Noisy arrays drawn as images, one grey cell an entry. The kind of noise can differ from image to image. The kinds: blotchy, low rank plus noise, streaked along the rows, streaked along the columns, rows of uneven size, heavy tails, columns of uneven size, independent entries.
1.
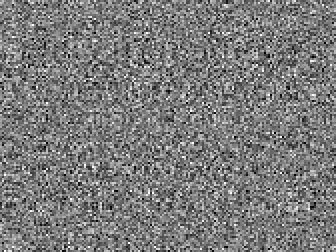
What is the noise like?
low rank plus noise
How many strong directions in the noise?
five to eight
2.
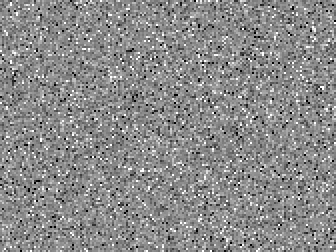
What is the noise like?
heavy tails
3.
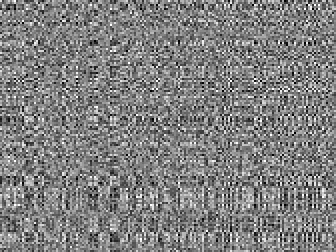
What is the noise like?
low rank plus noise
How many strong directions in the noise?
one
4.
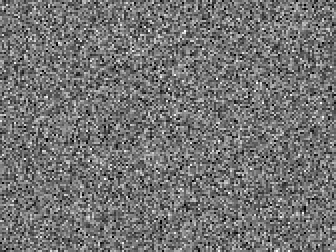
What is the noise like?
independent entries
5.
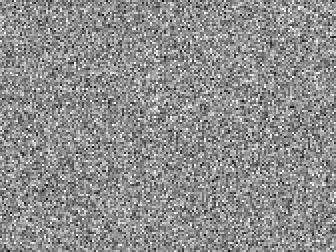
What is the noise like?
independent entries
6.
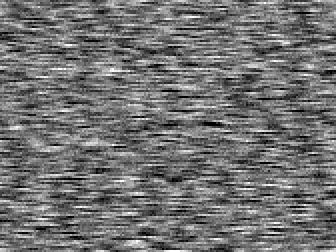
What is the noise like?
streaked along the rows
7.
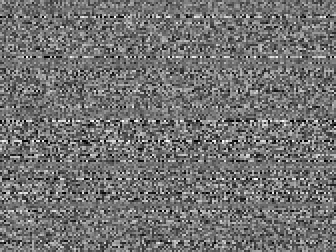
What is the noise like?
rows of uneven size
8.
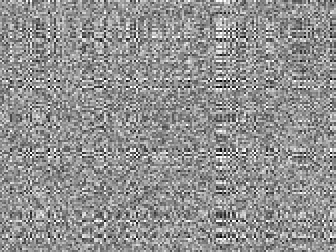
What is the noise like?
low rank plus noise
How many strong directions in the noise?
one
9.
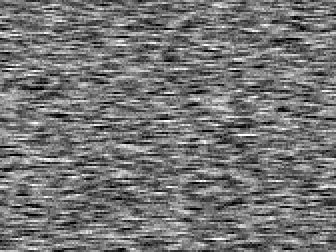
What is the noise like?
streaked along the rows
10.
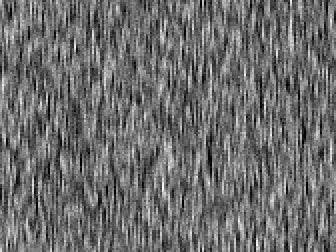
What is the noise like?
streaked along the columns
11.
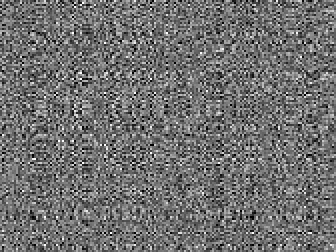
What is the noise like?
low rank plus noise
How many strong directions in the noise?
two
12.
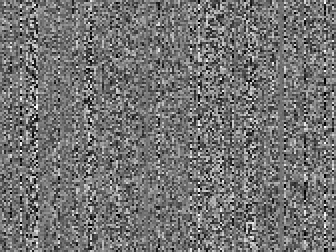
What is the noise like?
columns of uneven size
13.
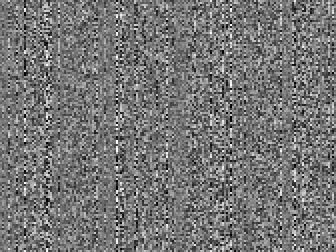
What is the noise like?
columns of uneven size
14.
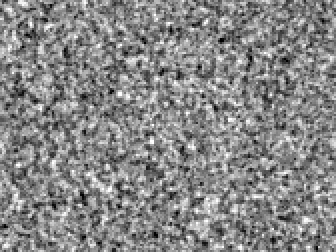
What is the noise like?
blotchy
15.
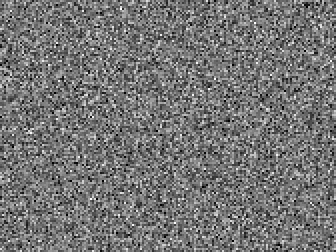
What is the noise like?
independent entries
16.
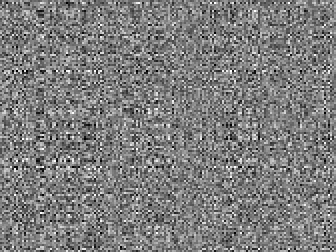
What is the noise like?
low rank plus noise
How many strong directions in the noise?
three or four
